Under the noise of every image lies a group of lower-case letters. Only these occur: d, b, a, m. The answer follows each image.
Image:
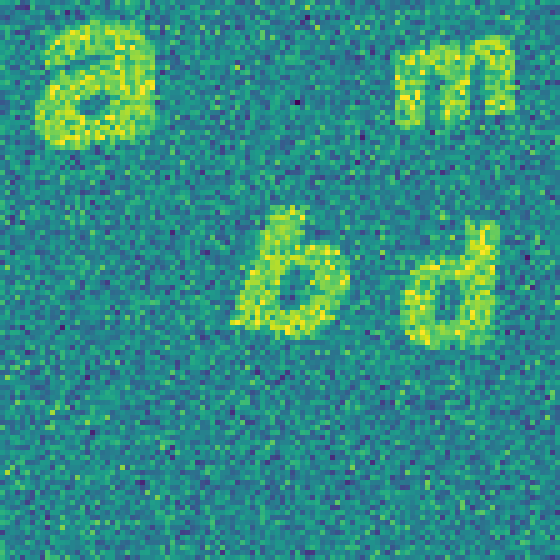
top left: a; top right: m; centre: b; middle right: d
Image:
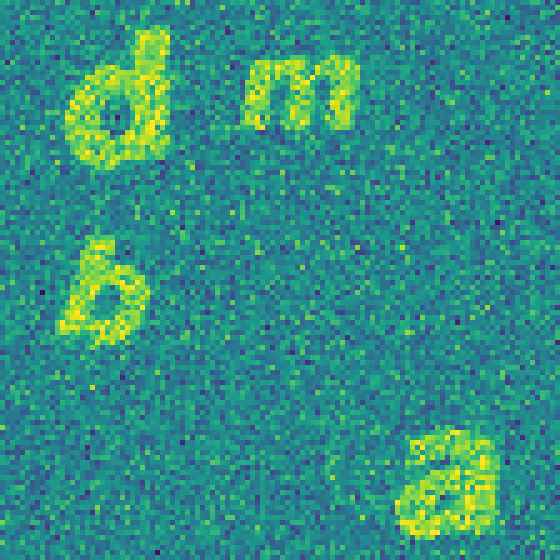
top left: d; top middle: m; middle left: b; bottom right: a
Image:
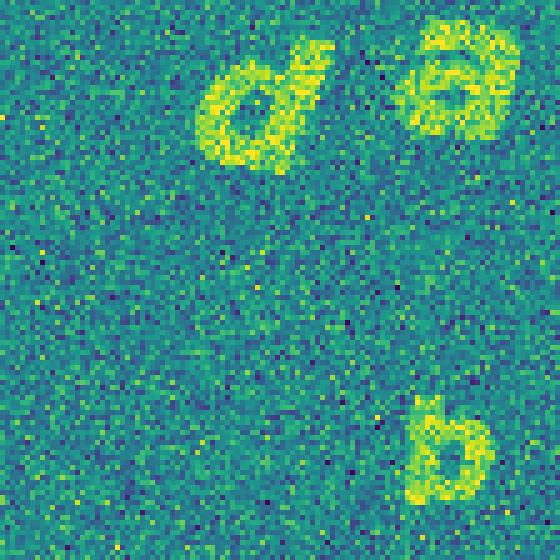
top middle: d; top right: a; bottom right: b
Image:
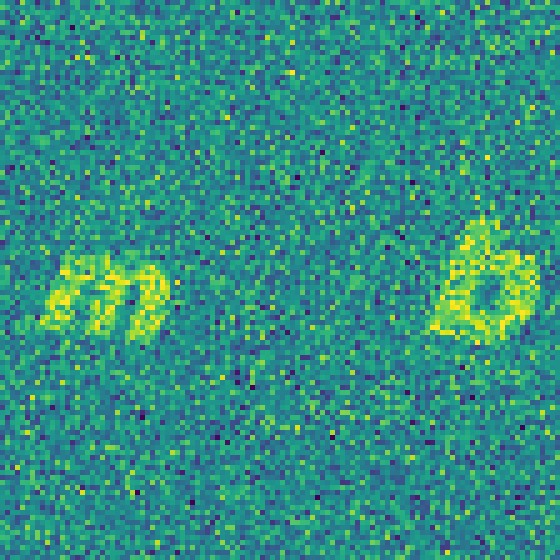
middle left: m; middle right: b
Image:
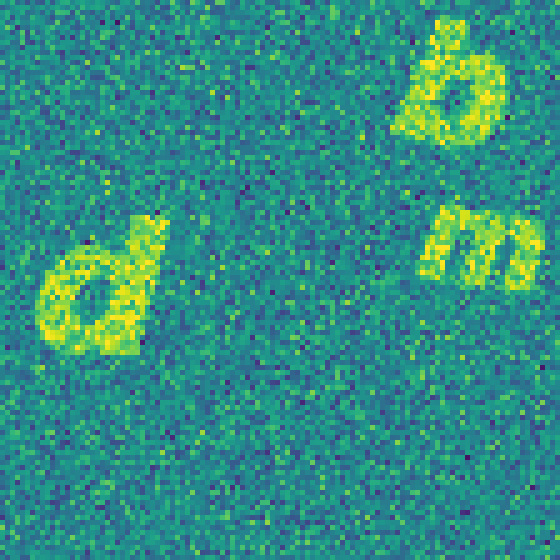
top right: b; middle left: d; middle right: m
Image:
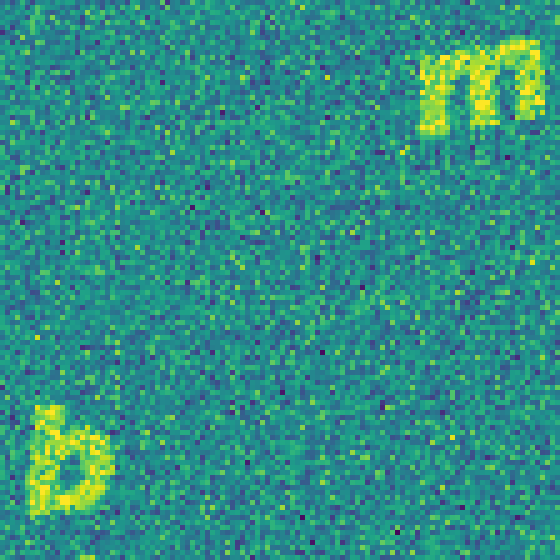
top right: m; bottom left: b
